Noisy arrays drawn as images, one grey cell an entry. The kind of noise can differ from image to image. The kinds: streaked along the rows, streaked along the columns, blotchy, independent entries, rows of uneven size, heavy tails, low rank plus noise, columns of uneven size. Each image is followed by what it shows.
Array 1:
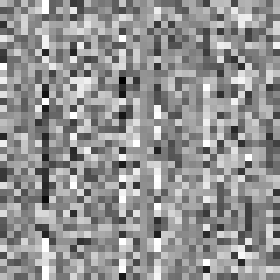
columns of uneven size
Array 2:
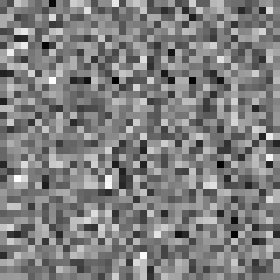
low rank plus noise
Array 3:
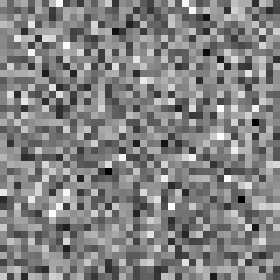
independent entries
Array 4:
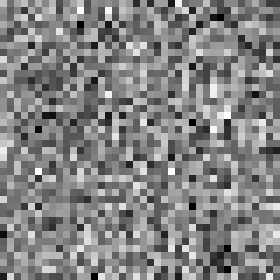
low rank plus noise
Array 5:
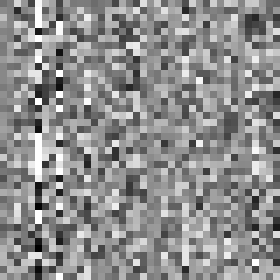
columns of uneven size
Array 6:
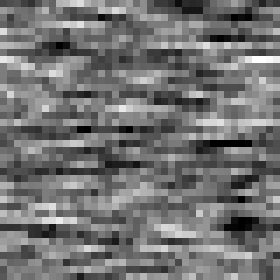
streaked along the rows
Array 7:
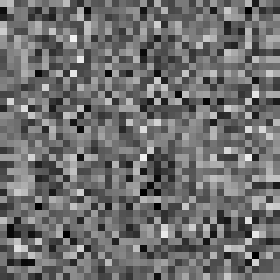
low rank plus noise
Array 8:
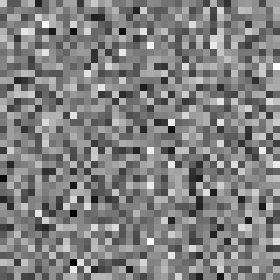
low rank plus noise
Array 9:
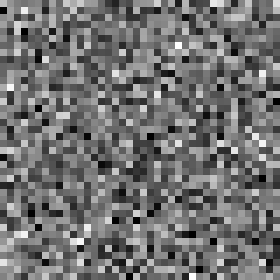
independent entries
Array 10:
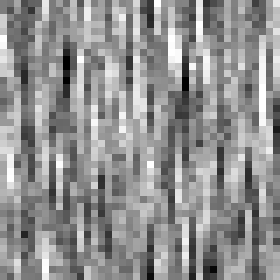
streaked along the columns
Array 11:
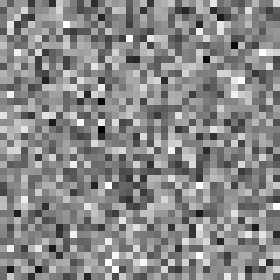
independent entries
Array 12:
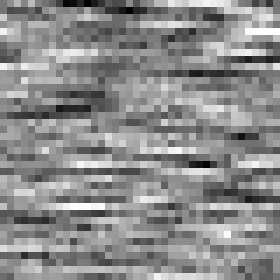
streaked along the rows
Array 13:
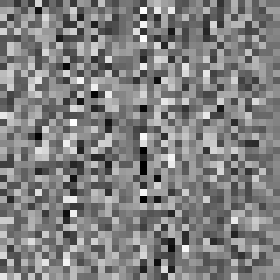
columns of uneven size
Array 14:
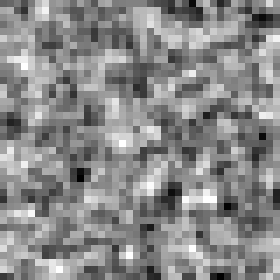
blotchy
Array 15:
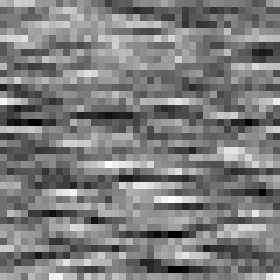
streaked along the rows
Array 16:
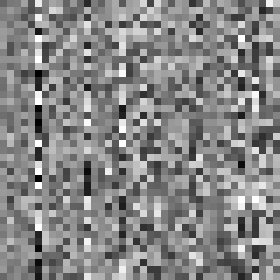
columns of uneven size
